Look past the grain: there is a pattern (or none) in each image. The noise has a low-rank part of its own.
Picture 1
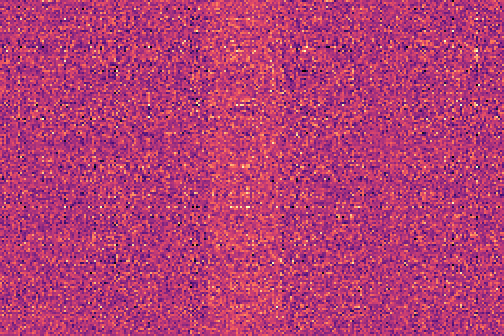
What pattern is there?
one band of columns
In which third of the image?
middle
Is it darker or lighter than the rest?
lighter
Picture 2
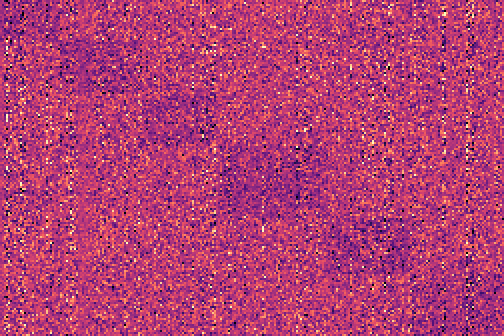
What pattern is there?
blocks along the diagonal
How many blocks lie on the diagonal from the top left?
6
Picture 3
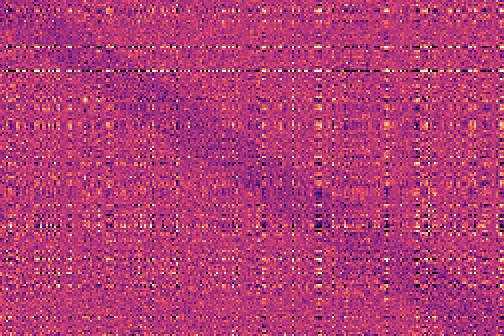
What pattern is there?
a diagonal band
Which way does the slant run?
top left to bottom right
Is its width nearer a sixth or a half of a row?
a sixth
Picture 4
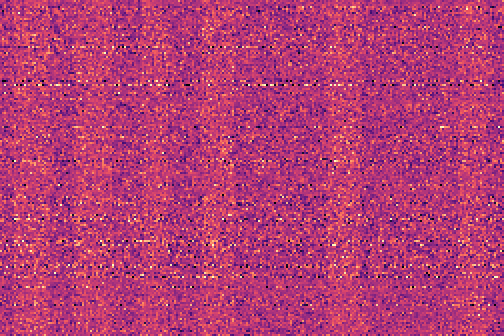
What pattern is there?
bands of columns
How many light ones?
6
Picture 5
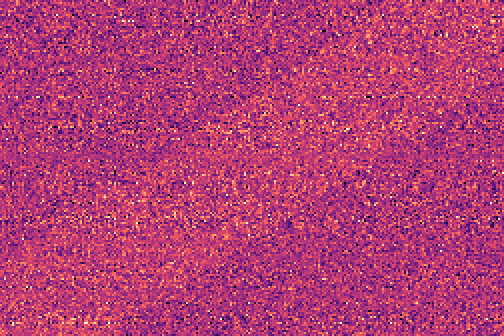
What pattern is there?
a diagonal band
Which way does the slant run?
bottom left to top right
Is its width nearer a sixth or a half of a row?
a half
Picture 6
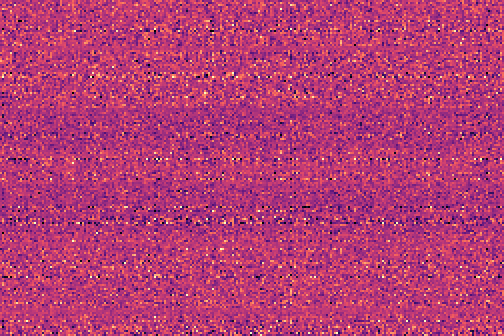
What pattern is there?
bands of rows
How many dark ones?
2
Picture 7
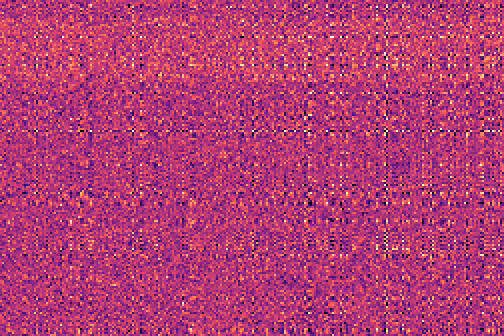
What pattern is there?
one band of rows
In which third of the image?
top
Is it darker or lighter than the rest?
lighter
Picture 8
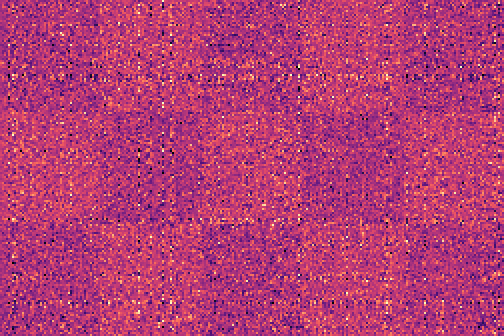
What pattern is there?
a checkerboard
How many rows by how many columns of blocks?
3 by 5
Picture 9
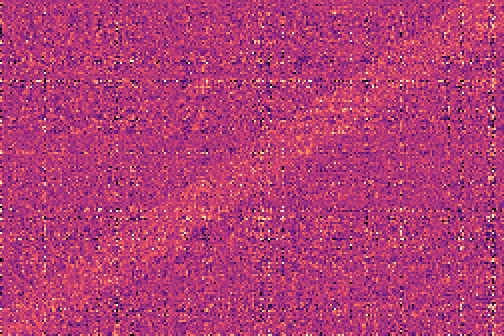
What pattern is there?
a diagonal band
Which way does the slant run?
bottom left to top right
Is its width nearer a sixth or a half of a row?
a sixth
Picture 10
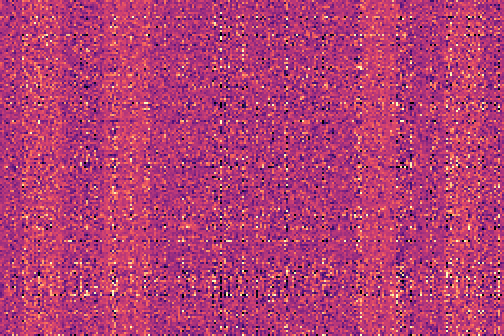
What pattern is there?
bands of columns
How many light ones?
4
